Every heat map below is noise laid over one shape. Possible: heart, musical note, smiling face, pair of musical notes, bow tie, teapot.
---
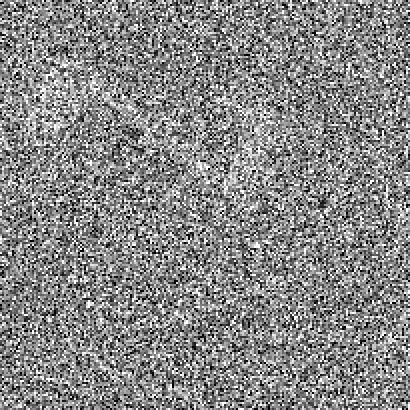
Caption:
light musical note
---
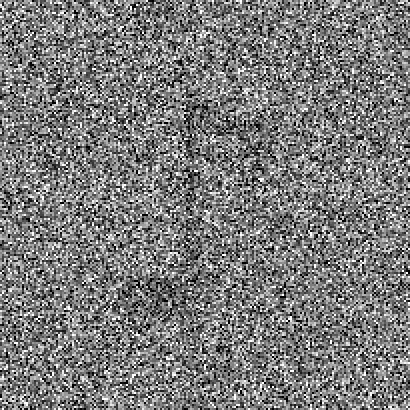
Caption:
dark musical note
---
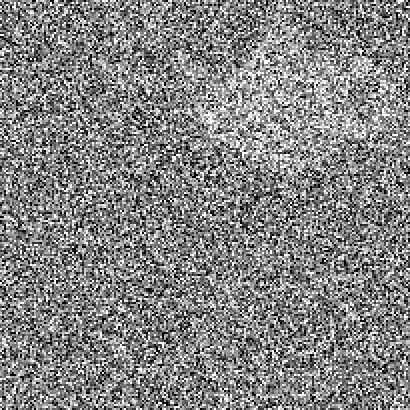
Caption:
light teapot
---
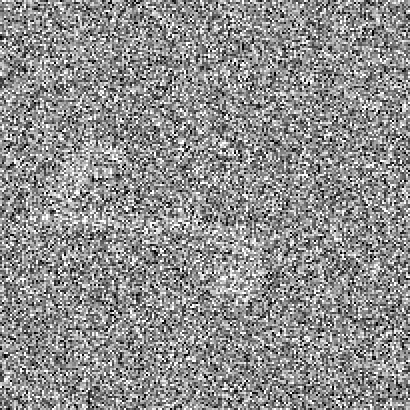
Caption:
light musical note
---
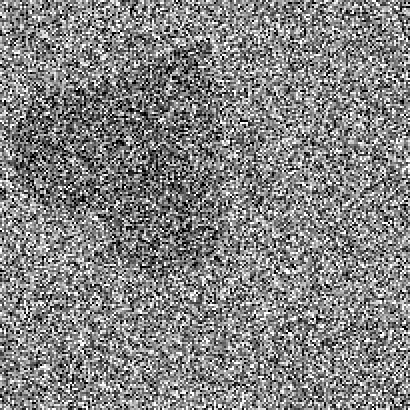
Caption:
dark heart
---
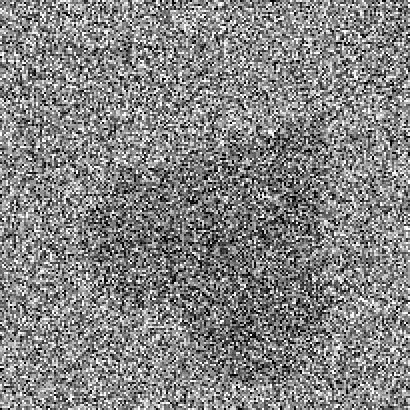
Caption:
dark heart
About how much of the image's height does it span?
two thirds
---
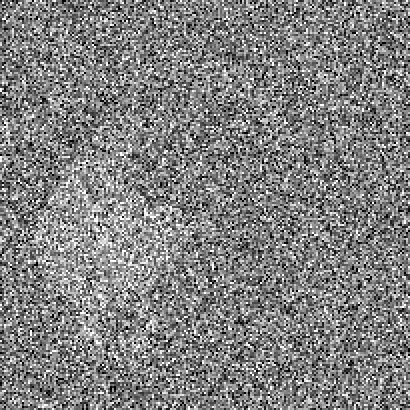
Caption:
light teapot
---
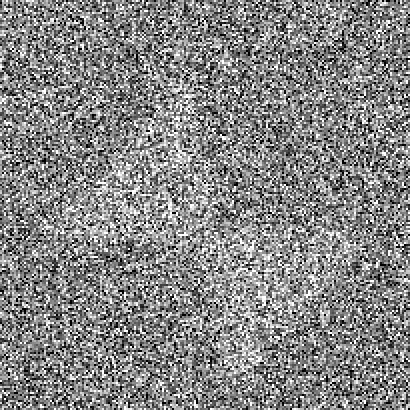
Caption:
light bow tie
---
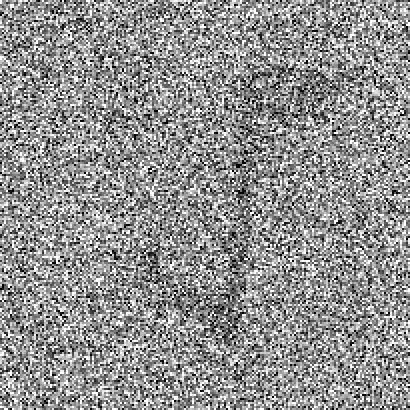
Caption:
dark musical note
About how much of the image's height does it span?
two thirds
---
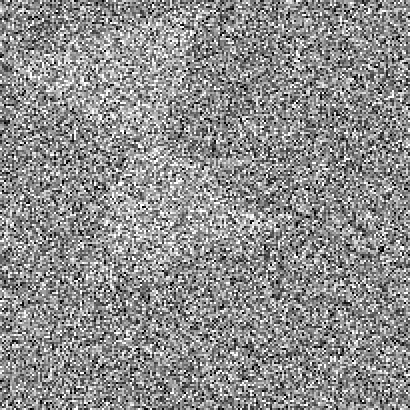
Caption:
light bow tie
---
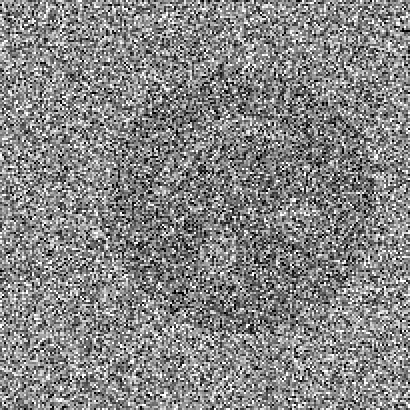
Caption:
dark smiling face
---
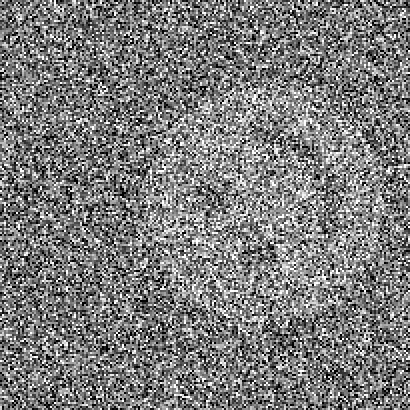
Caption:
light smiling face
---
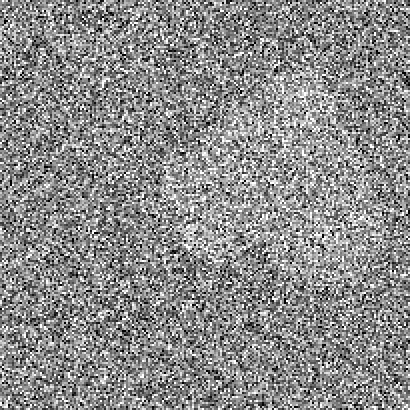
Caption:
light heart
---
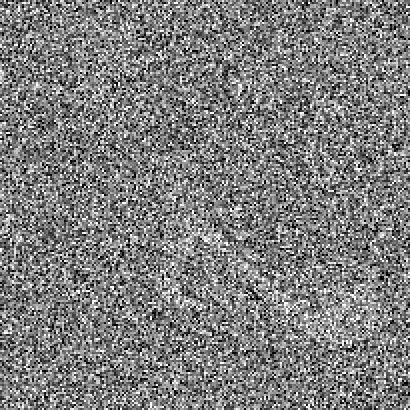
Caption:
light musical note
